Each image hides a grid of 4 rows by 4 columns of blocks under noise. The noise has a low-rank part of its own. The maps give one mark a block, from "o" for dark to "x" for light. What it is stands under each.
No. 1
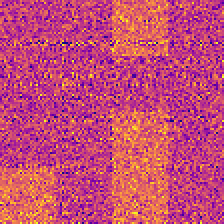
ooxo
oooo
ooxo
xoxo
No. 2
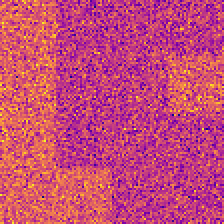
xooo
xoox
xooo
xxoo
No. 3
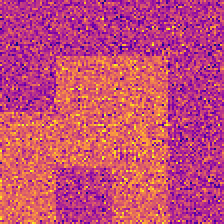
oooo
oxxo
xxxo
xoxo
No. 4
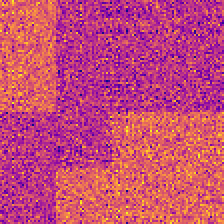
xooo
xooo
ooxx
oxxx
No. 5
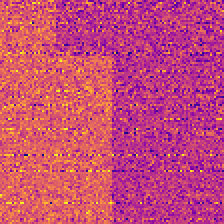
xooo
xxoo
xxoo
xxoo
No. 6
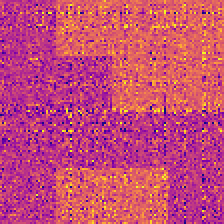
oxxx
ooxx
oooo
oxxo
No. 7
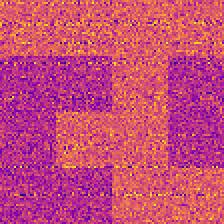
xxxx
ooxo
oxxo
ooxx
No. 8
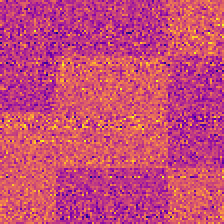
ooox
oxxo
xxxo
xoox
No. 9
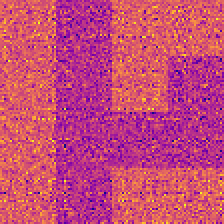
xoxx
xoxo
xooo
xoxx
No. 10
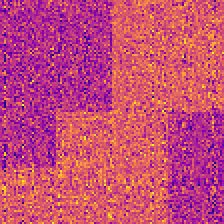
ooxx
ooxx
oxxo
xxxo
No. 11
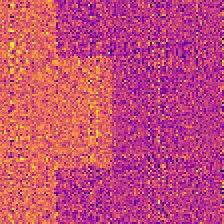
xooo
xxoo
xxoo
xooo
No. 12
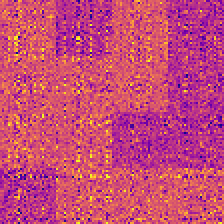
xoxo
xxxo
xxoo
oxxx
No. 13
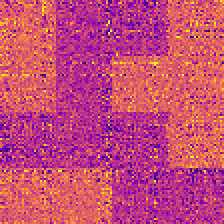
xoox
xoxx
ooox
xxoo
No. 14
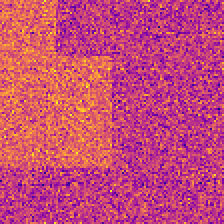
xooo
xxoo
xxoo
oooo
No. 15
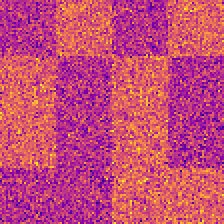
oxox
xoxo
xoxo
ooxx
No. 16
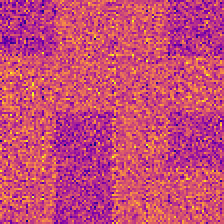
oxxo
xxxx
xoxo
xoxx
